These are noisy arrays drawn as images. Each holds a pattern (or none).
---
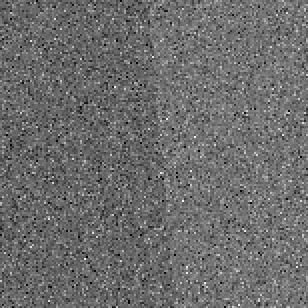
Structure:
a sharp edge
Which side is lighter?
right
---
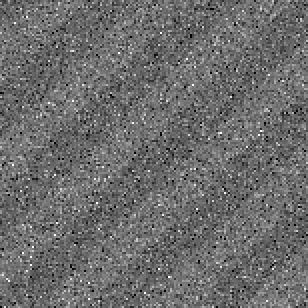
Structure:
diagonal stripes
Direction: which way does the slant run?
bottom left to top right
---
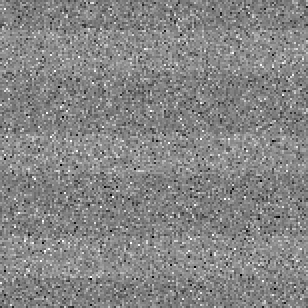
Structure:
horizontal stripes
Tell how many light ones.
3
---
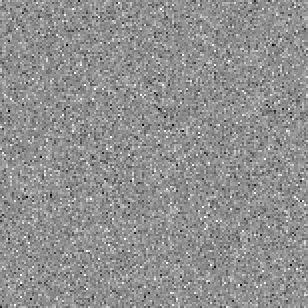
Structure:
only noise
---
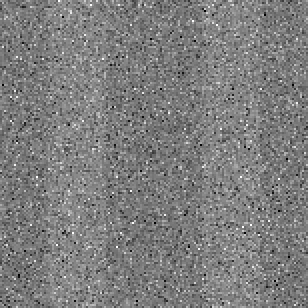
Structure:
vertical stripes
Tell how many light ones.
2
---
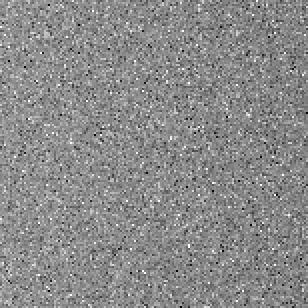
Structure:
a smooth slope
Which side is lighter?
left
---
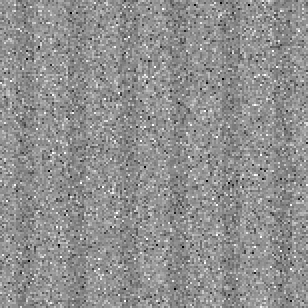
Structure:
vertical stripes
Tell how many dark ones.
6
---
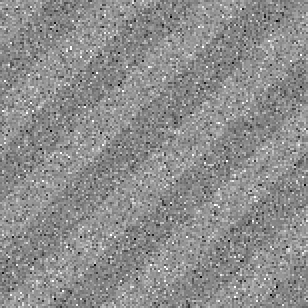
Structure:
diagonal stripes
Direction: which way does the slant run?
bottom left to top right
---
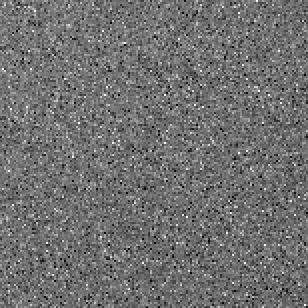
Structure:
a smooth slope
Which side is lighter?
top left
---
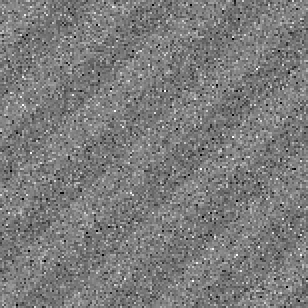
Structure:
diagonal stripes
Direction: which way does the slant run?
bottom left to top right
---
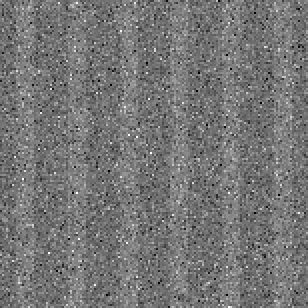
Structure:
vertical stripes
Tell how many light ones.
6
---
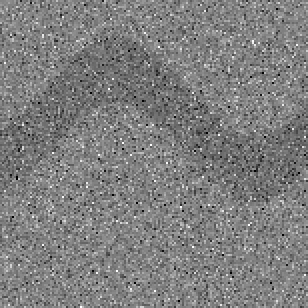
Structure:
a wavy band
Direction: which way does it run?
left to right
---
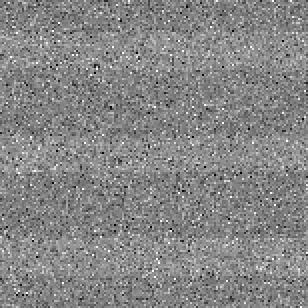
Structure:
horizontal stripes
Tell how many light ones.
3
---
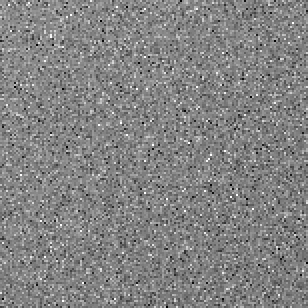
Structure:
a smooth slope
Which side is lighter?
top left
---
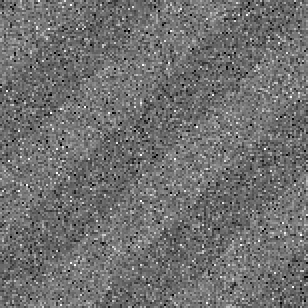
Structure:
diagonal stripes
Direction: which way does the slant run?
bottom left to top right
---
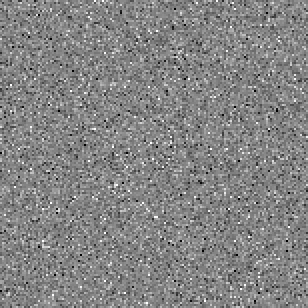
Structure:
only noise
